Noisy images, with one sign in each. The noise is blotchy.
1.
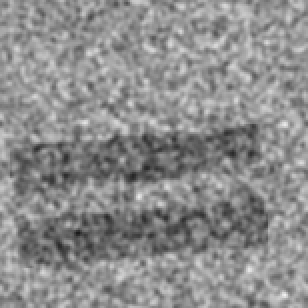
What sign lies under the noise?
equals sign
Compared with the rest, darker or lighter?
darker
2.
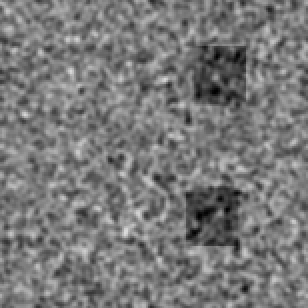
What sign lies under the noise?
colon
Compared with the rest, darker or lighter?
darker
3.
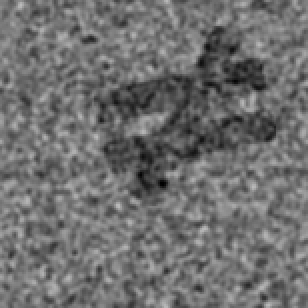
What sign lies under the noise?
not-equal sign
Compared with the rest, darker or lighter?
darker
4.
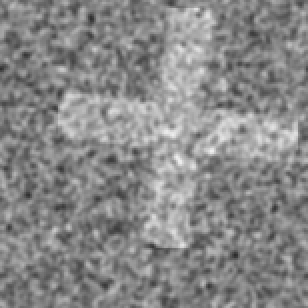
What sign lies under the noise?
plus sign
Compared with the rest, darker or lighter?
lighter
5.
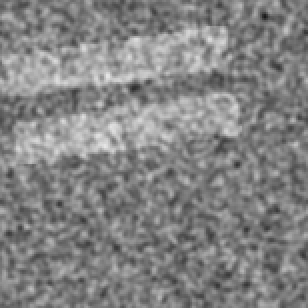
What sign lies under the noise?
equals sign
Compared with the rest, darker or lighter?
lighter
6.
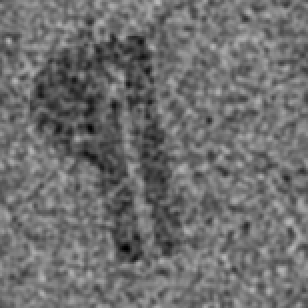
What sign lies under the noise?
pilcrow
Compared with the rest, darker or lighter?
darker
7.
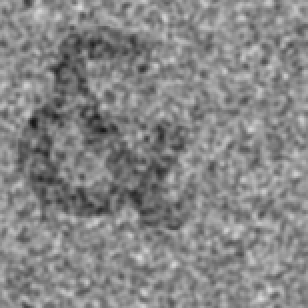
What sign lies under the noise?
ampersand
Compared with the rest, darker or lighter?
darker
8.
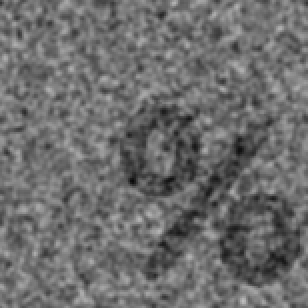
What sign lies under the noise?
percent sign
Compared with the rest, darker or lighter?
darker
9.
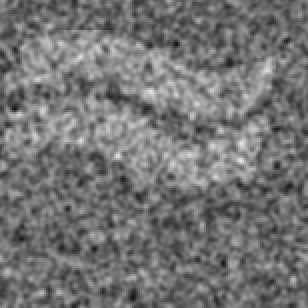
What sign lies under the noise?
approximately sign
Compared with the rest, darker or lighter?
lighter
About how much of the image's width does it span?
nearly all
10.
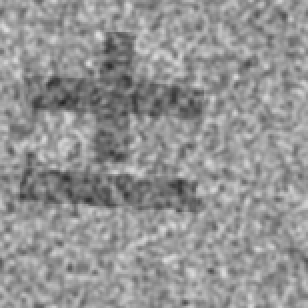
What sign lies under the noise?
plus-minus sign
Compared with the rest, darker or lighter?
darker
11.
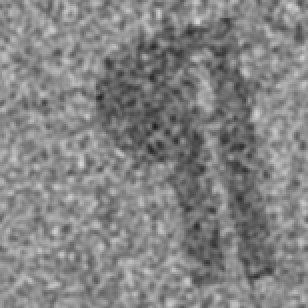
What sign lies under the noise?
pilcrow
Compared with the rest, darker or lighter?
darker
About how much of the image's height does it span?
nearly all
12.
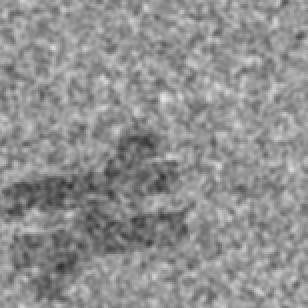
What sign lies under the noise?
not-equal sign
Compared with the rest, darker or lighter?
darker
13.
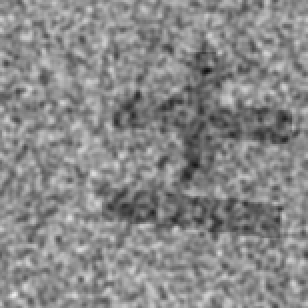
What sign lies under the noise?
plus-minus sign
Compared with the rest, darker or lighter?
darker
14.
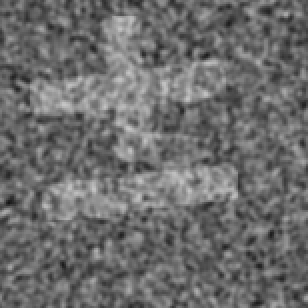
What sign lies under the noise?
plus-minus sign
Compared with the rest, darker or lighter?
lighter
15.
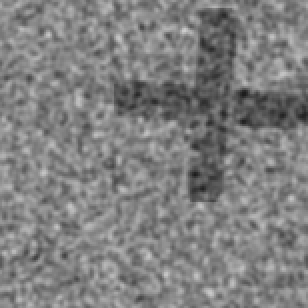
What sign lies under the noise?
plus sign
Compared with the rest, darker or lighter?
darker
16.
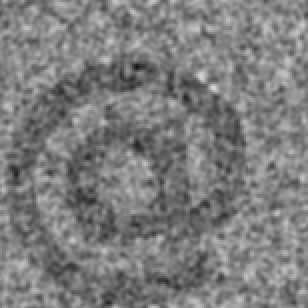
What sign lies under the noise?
at sign
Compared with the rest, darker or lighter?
darker
